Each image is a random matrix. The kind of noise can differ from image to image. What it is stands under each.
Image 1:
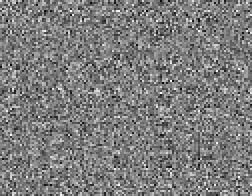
low rank plus noise
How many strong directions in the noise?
five to eight
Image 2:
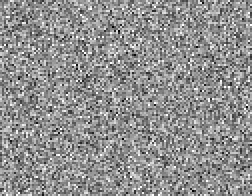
independent entries
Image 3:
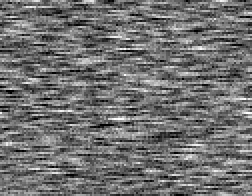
streaked along the rows
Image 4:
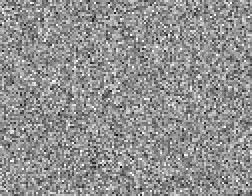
independent entries
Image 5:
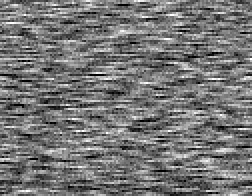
streaked along the rows
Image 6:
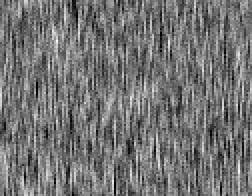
streaked along the columns
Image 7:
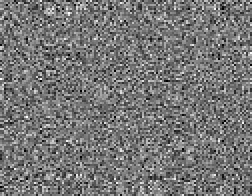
low rank plus noise
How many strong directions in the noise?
three or four
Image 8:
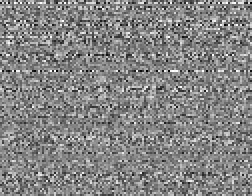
rows of uneven size
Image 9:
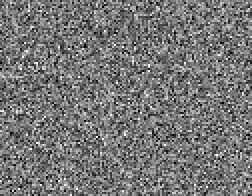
independent entries
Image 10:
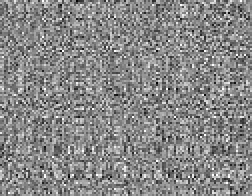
low rank plus noise
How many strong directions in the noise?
two
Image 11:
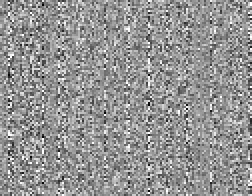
columns of uneven size
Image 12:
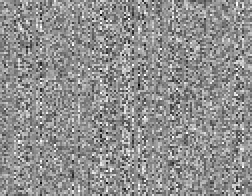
columns of uneven size
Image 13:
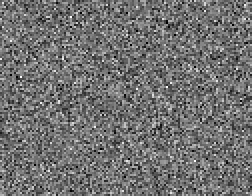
independent entries
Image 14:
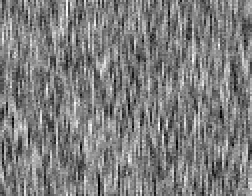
streaked along the columns
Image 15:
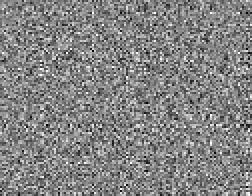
low rank plus noise
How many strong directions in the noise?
five to eight
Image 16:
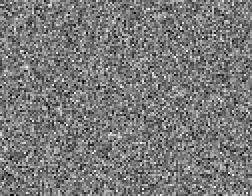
independent entries
